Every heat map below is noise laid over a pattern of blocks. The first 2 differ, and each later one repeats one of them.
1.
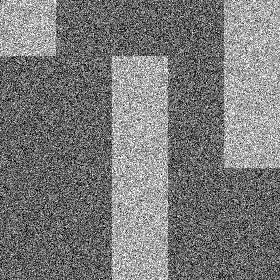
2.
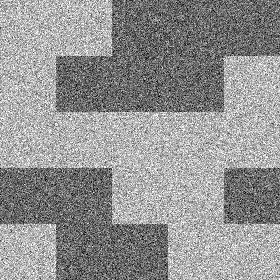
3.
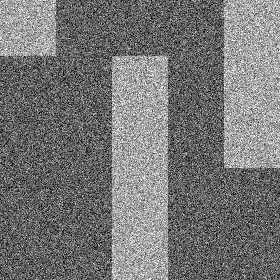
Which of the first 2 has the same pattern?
1
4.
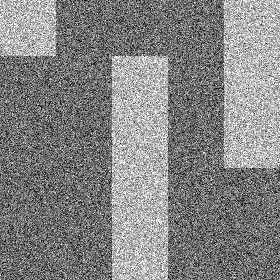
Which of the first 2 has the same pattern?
1
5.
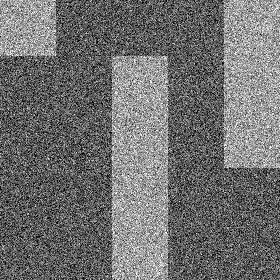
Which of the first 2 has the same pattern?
1
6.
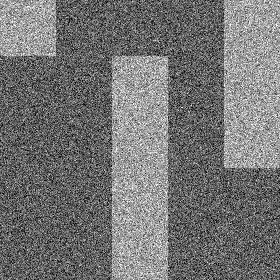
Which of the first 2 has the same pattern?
1
